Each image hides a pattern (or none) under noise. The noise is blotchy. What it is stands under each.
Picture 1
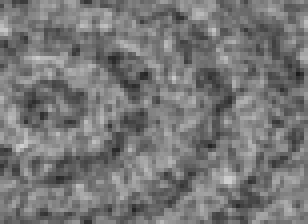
rings round one point
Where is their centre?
middle left
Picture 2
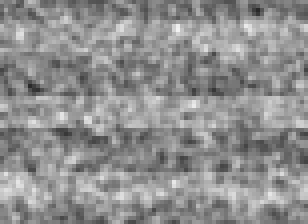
horizontal stripes
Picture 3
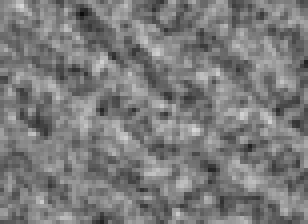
diagonal stripes
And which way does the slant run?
top left to bottom right
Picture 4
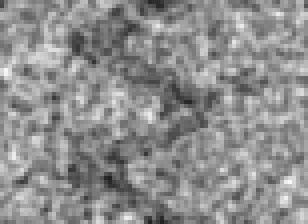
a wavy band
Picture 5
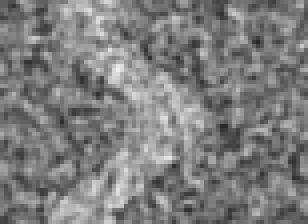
a wavy band
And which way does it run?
top to bottom
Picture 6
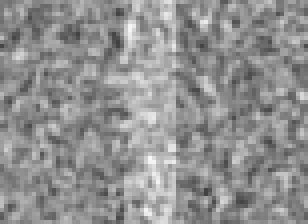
one vertical stripe
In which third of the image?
middle
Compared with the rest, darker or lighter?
lighter
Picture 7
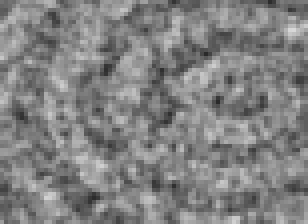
rings round one point
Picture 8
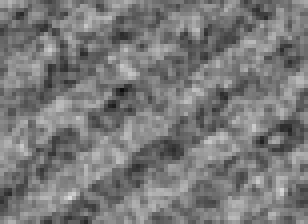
diagonal stripes
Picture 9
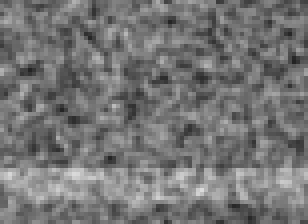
one horizontal stripe
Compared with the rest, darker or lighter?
lighter
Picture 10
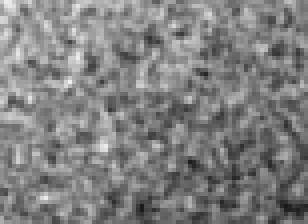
a smooth slope
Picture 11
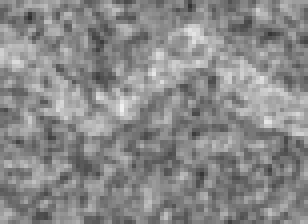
a wavy band
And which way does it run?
left to right
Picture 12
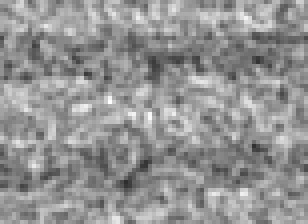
horizontal stripes
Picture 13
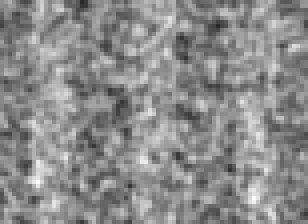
vertical stripes
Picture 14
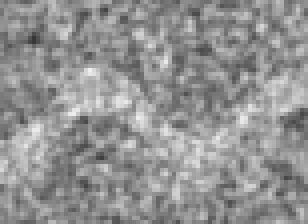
a wavy band
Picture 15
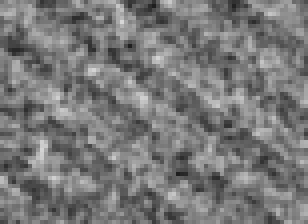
diagonal stripes
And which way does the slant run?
top left to bottom right
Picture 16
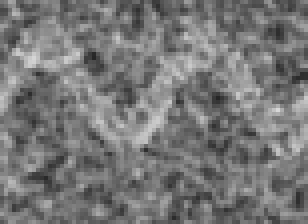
a wavy band
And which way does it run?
left to right
